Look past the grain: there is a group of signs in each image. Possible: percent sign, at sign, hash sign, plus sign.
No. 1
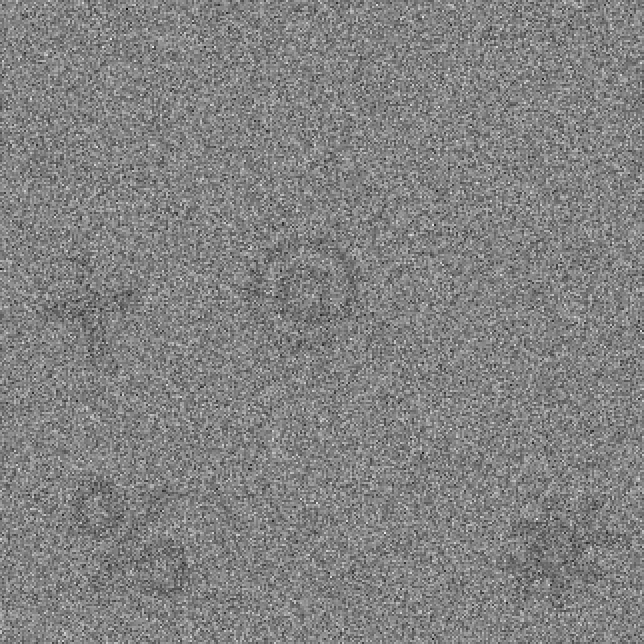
middle left: plus sign; centre: at sign; bottom left: percent sign; bottom right: hash sign
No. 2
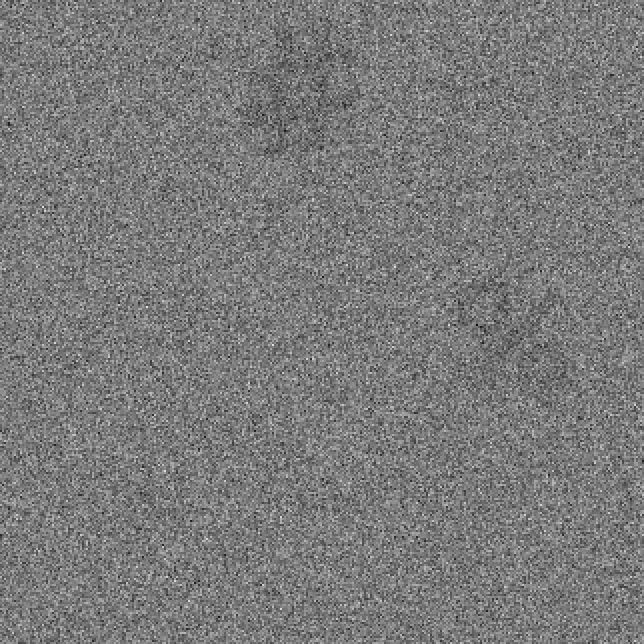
top middle: hash sign; middle right: percent sign
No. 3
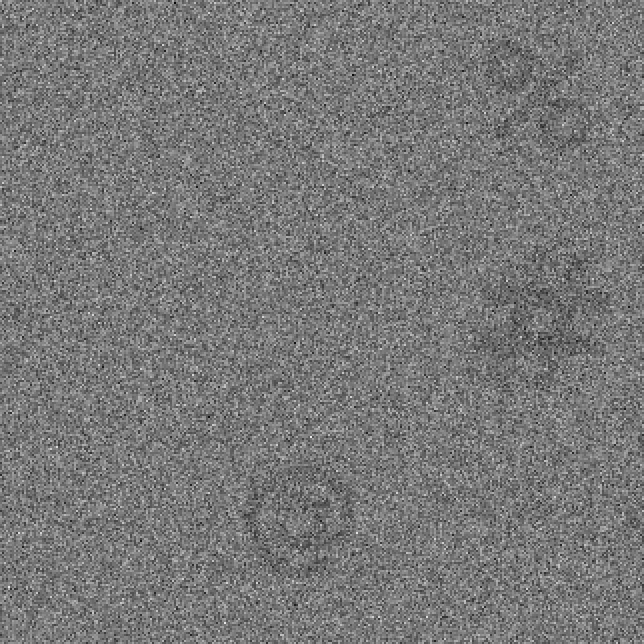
top right: percent sign; middle right: hash sign; bottom middle: at sign
